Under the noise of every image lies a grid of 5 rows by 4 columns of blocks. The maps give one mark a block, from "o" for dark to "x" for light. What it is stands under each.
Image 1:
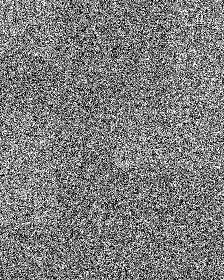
x o o x
o o o x
x o x x
x o o o
o o o o
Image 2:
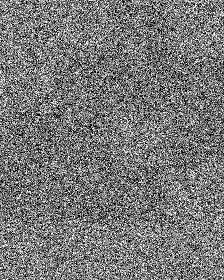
x x o x
x o o o
o o x o
o o o x
x x x x
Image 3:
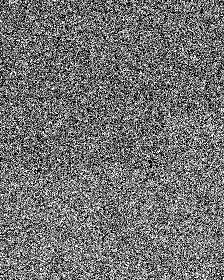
o o o o
o o o o
o o o x
x x x x
x x x x
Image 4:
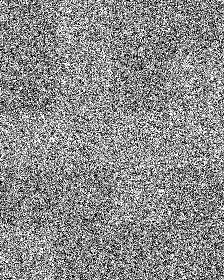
o x o o
o x o x
x x x x
o o x o
x o o o
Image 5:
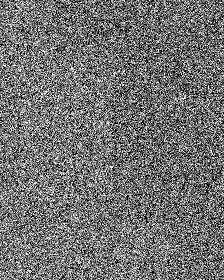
x o o o
x x o o
x x o o
x x o o
x x x o
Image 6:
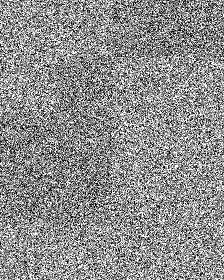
x x o o
x o x x
o o x x
o o x x
x x x x
